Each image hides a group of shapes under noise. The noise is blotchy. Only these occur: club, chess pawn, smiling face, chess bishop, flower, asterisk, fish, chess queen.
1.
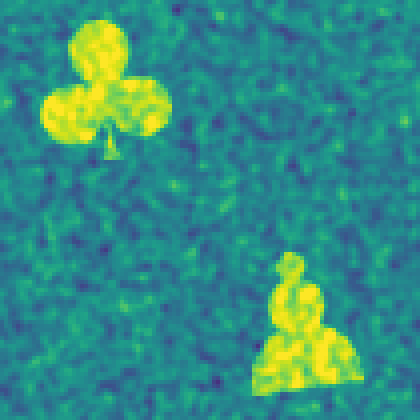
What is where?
top left: club; bottom right: chess pawn
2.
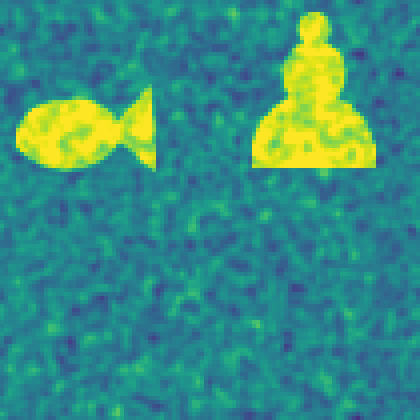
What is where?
top left: fish; top right: chess pawn
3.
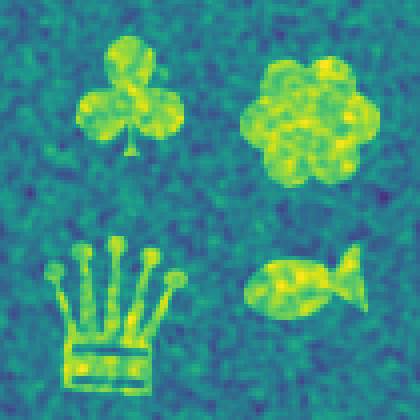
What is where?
top left: club; top right: flower; bottom left: chess queen; bottom right: fish
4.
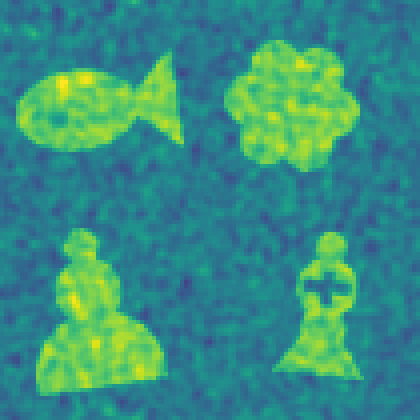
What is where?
top left: fish; top right: flower; bottom left: chess pawn; bottom right: chess bishop
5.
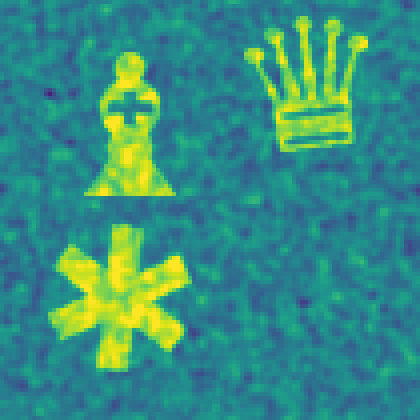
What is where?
top left: chess bishop; top right: chess queen; bottom left: asterisk
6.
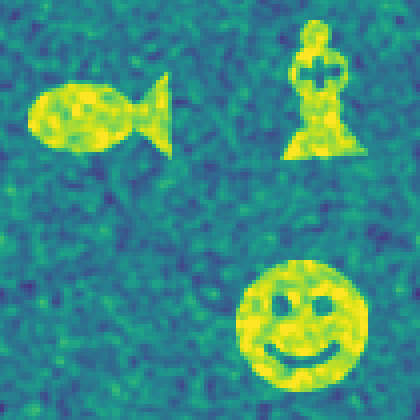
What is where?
top left: fish; top right: chess bishop; bottom right: smiling face
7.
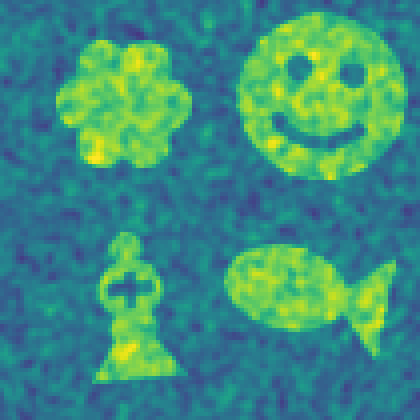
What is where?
top left: flower; top right: smiling face; bottom left: chess bishop; bottom right: fish
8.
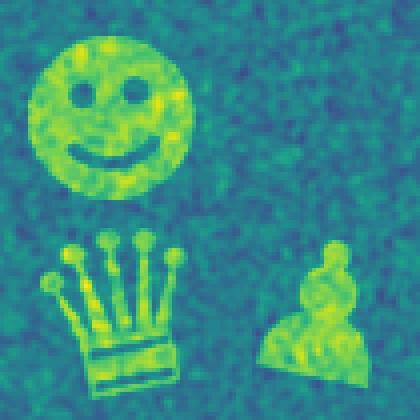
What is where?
top left: smiling face; bottom left: chess queen; bottom right: chess pawn
